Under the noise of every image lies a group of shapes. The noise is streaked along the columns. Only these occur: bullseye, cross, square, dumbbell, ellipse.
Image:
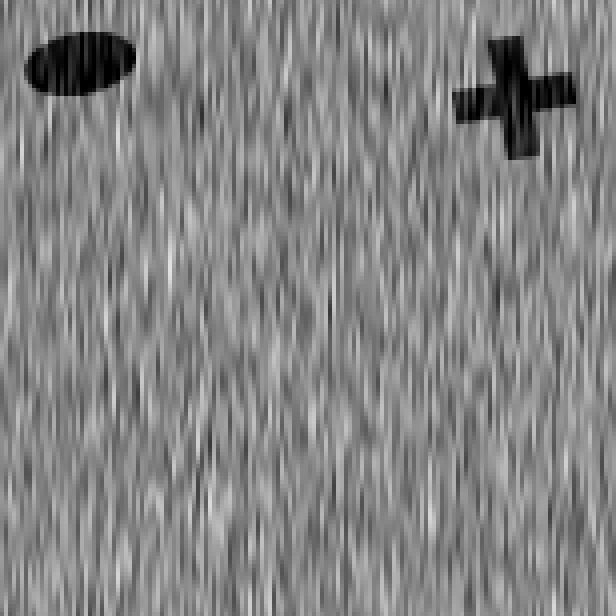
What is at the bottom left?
nothing
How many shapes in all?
2
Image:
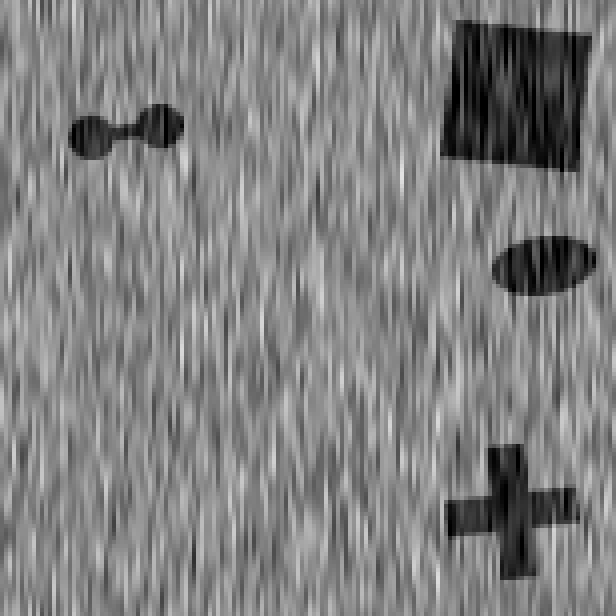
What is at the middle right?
ellipse
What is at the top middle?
nothing
